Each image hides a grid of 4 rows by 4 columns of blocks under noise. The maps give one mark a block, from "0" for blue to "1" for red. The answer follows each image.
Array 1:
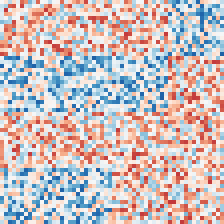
1110
0001
1111
0011
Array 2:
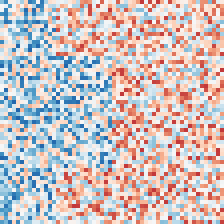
0111
0011
0011
0111
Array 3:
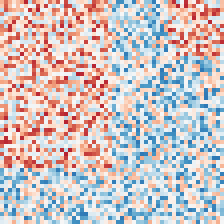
1101
1100
1100
0000
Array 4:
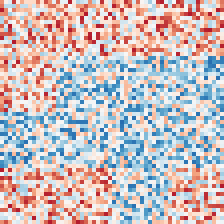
1111
1000
0000
1101
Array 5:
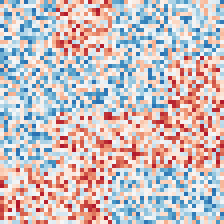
0100
0001
0111
1100
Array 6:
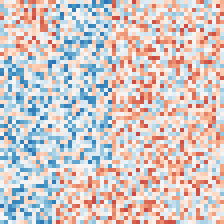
1011
0011
0011
0111
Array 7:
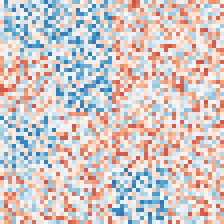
0011
1011
0111
1101
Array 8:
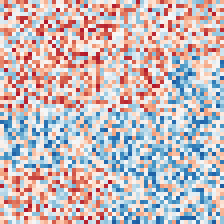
1111
1110
0000
1100
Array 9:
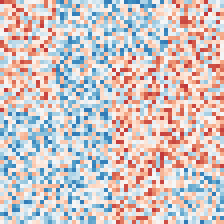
1001
1011
0011
0010
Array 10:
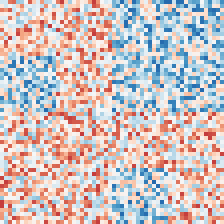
1100
0100
1111
1101
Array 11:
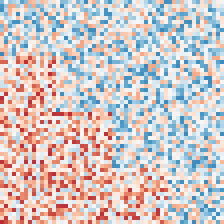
0000
1000
1100
1110
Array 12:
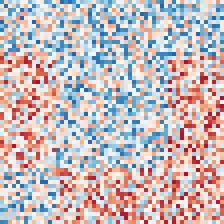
0000
1001
1001
0111
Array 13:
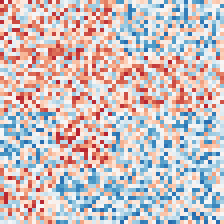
1100
1111
0100
1000
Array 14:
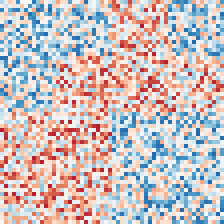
0010
0111
1100
1100
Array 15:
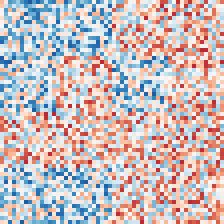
0011
0101
1111
0011
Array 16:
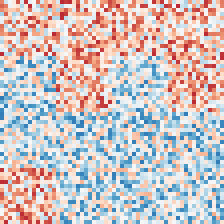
1111
0101
0000
1000
